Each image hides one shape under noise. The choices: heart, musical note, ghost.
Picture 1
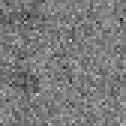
musical note
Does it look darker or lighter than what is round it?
darker
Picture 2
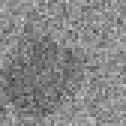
ghost
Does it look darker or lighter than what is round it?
darker
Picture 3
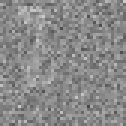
musical note
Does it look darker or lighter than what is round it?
lighter
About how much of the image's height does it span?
two thirds
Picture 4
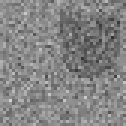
ghost
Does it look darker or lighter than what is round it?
darker
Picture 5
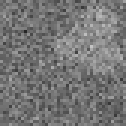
heart
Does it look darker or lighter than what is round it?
lighter
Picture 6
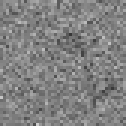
musical note
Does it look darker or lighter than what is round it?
darker
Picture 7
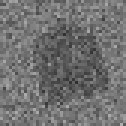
ghost
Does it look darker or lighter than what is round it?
darker
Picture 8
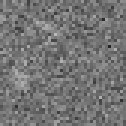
musical note
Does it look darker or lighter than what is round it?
lighter
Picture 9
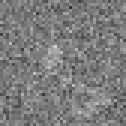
musical note
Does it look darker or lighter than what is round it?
lighter
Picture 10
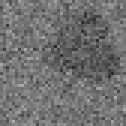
heart
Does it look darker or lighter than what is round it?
darker
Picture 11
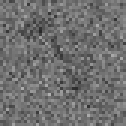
musical note
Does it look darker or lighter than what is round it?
darker
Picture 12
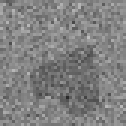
heart
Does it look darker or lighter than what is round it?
darker
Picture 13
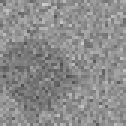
ghost
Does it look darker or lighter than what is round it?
darker
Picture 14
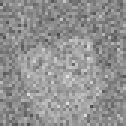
ghost
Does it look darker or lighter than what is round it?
lighter
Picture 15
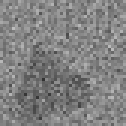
heart
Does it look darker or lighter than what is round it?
darker
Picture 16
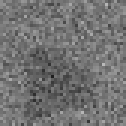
heart
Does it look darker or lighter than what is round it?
darker
